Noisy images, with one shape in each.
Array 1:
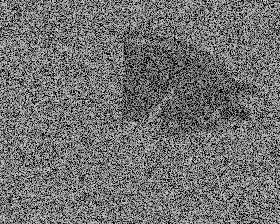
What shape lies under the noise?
chess knight
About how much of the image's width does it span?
half
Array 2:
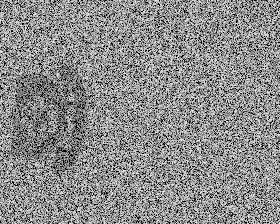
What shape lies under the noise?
telephone
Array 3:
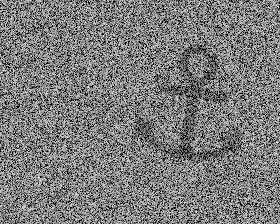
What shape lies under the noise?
anchor
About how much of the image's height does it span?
half
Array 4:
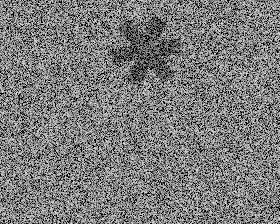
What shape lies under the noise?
asterisk
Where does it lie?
top middle
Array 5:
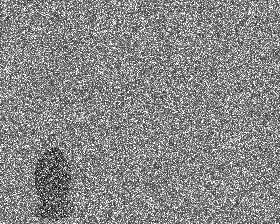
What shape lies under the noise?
footprint
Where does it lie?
bottom left
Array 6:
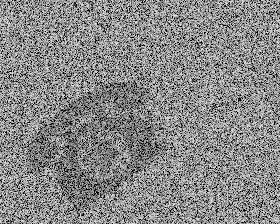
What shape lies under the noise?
telephone
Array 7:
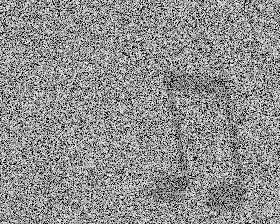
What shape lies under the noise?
pair of musical notes
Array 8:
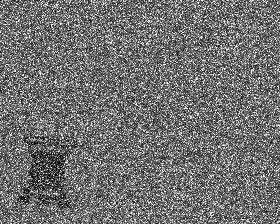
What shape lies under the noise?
chess rook
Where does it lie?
bottom left
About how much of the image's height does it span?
a third
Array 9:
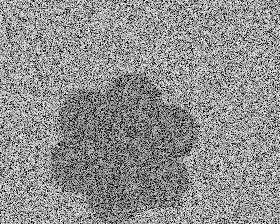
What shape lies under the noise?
flower
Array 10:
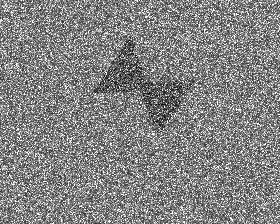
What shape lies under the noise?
bow tie
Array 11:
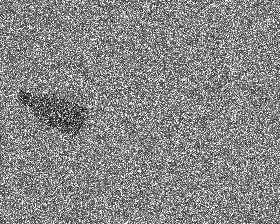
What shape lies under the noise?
bottle
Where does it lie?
middle left
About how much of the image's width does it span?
a quarter
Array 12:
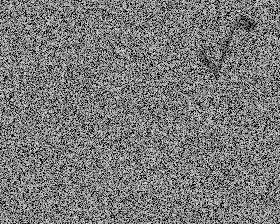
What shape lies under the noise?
musical note
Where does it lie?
top right
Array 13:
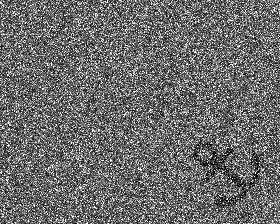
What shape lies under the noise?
anchor
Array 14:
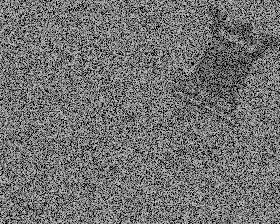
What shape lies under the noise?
chess rook
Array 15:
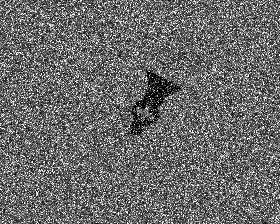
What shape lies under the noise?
chess bishop
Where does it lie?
centre
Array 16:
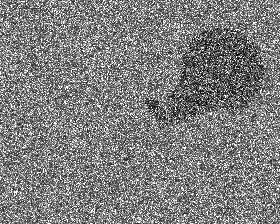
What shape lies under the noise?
pear
